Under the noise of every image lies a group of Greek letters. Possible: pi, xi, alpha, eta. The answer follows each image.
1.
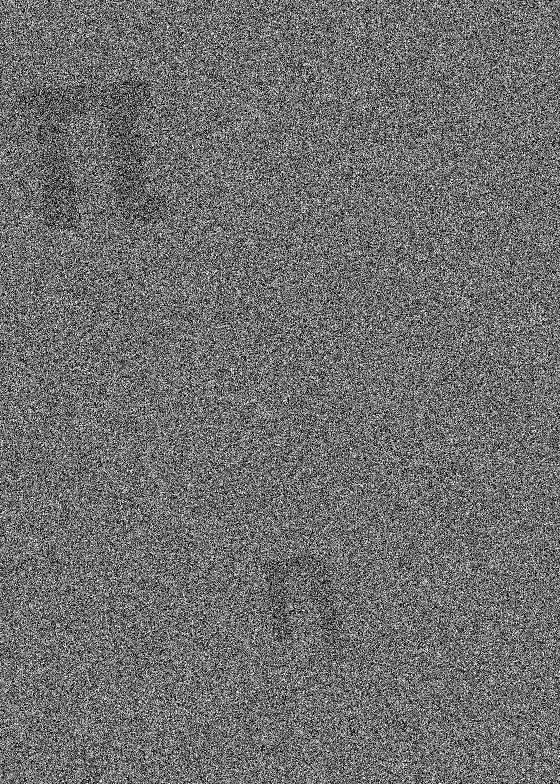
top left: pi; bottom middle: eta
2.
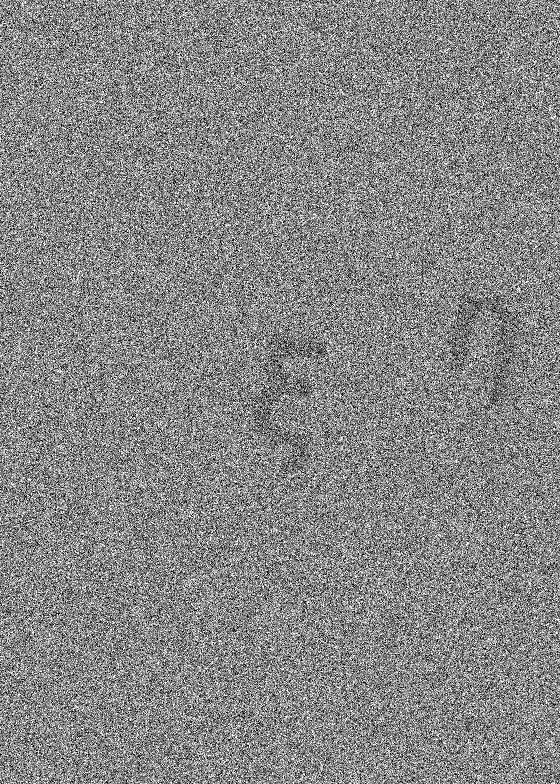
centre: xi; middle right: eta
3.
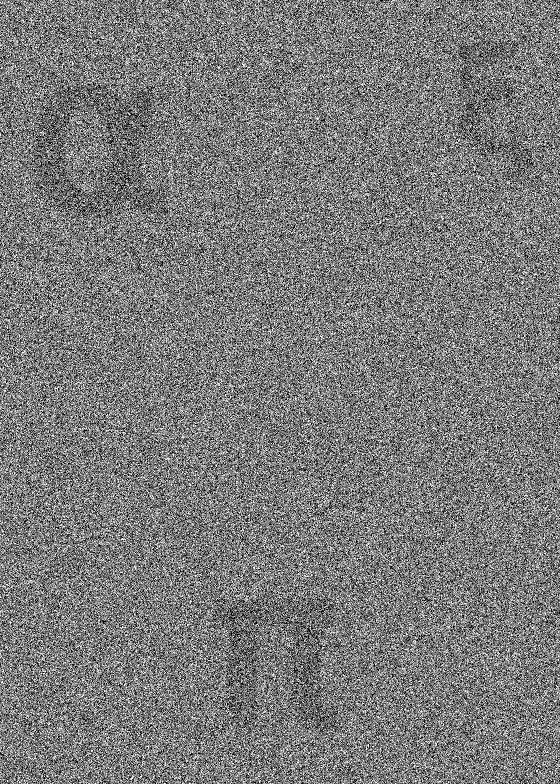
top left: alpha; top right: xi; bottom middle: pi
